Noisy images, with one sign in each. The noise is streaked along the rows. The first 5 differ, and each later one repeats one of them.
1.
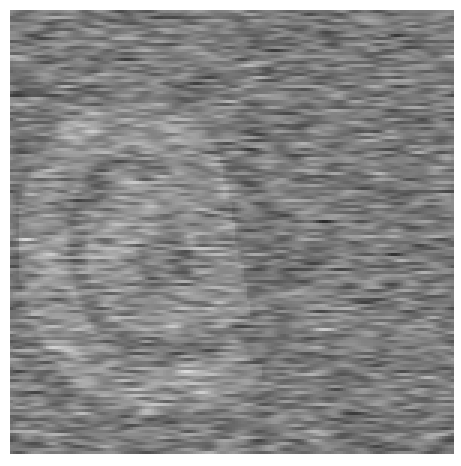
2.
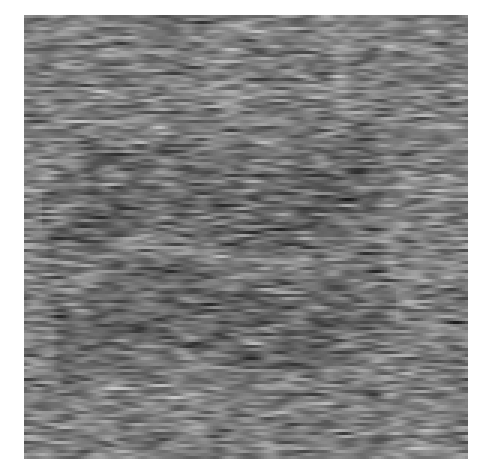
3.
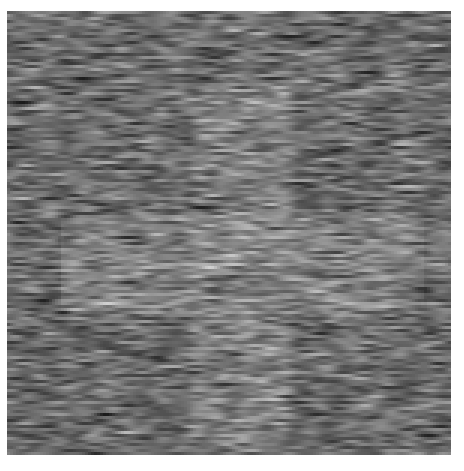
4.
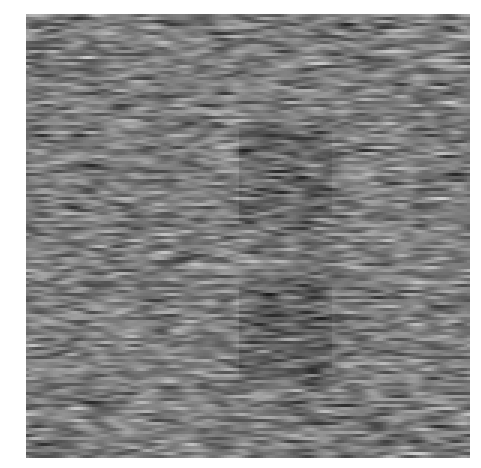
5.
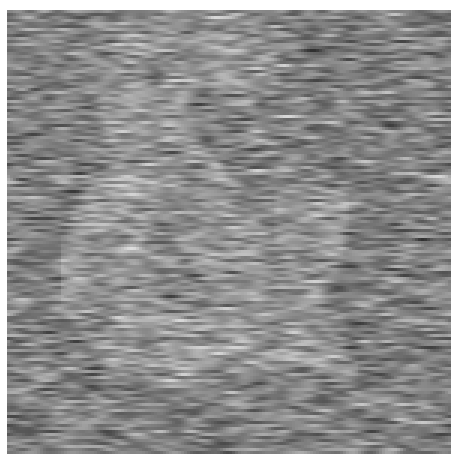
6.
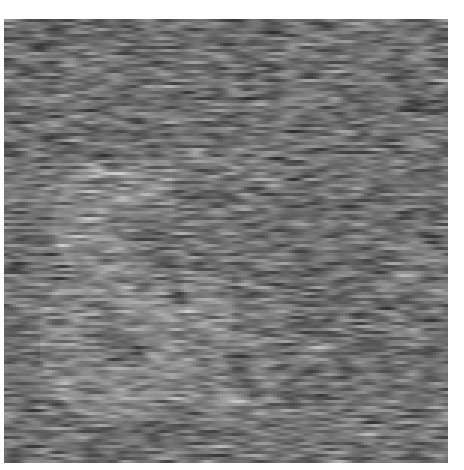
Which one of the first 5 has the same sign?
5
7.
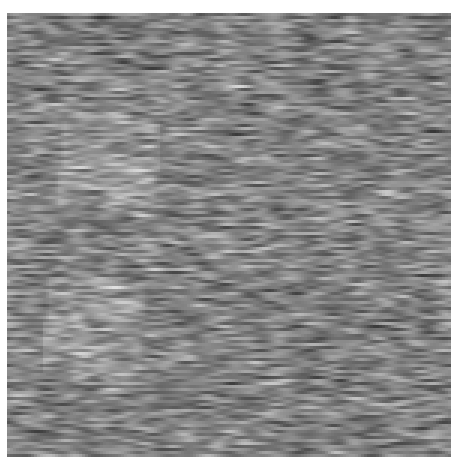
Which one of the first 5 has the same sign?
4
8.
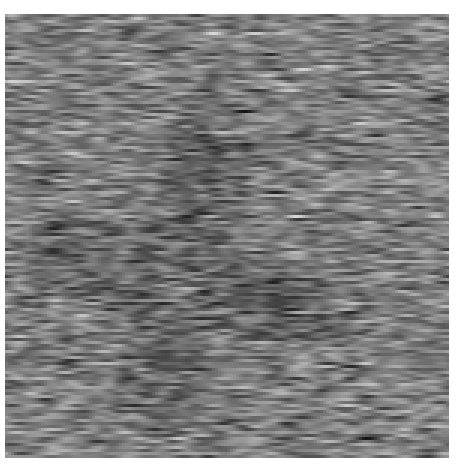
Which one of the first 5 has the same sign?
3
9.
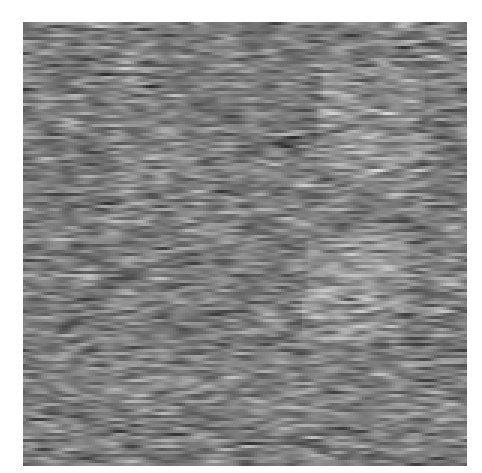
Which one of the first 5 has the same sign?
4
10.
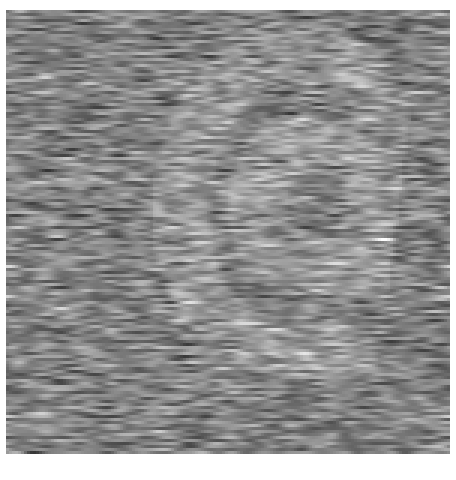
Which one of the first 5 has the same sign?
1
